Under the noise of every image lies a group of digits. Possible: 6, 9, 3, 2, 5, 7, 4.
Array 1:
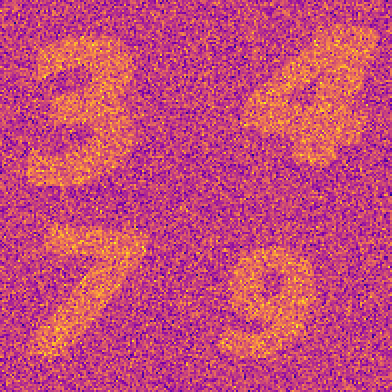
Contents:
top left: 3; top right: 4; bottom left: 7; bottom right: 9
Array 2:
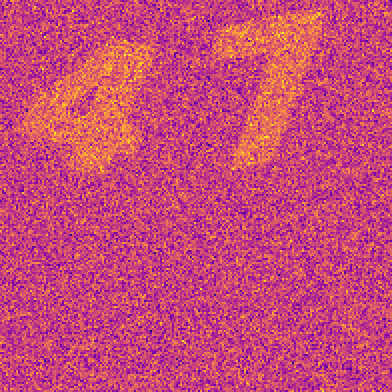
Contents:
top left: 4; top right: 7
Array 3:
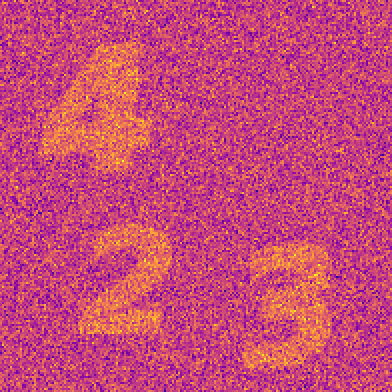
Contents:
top left: 4; bottom left: 2; bottom right: 3
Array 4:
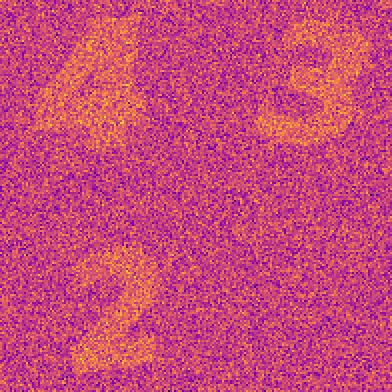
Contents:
top left: 4; top right: 3; bottom left: 2
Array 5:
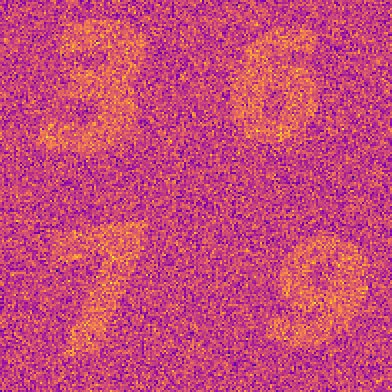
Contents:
top left: 3; top right: 6; bottom left: 7; bottom right: 9
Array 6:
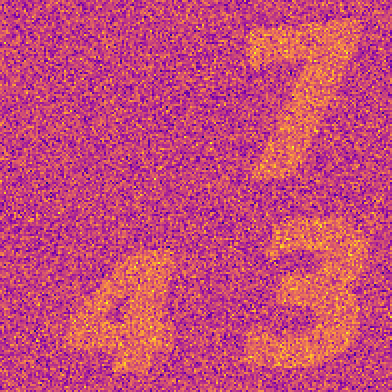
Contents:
top right: 7; bottom left: 4; bottom right: 3
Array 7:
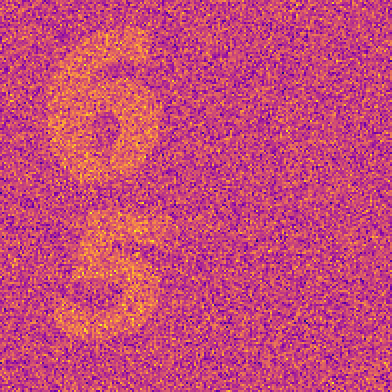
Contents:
top left: 6; bottom left: 5
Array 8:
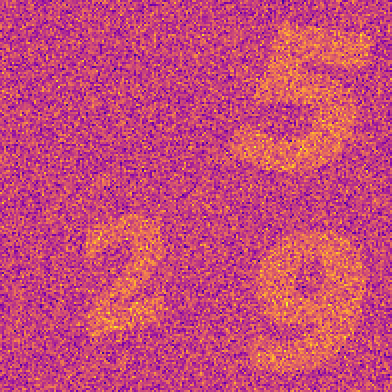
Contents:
top right: 5; bottom left: 2; bottom right: 9
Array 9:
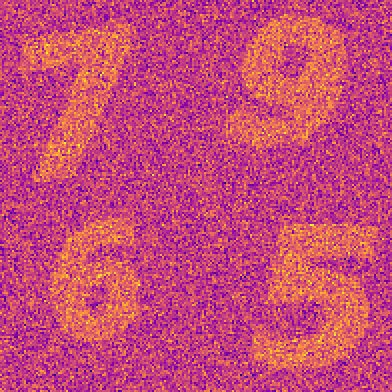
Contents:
top left: 7; top right: 9; bottom left: 6; bottom right: 5
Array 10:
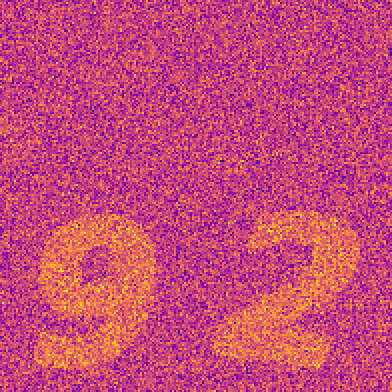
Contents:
bottom left: 9; bottom right: 2
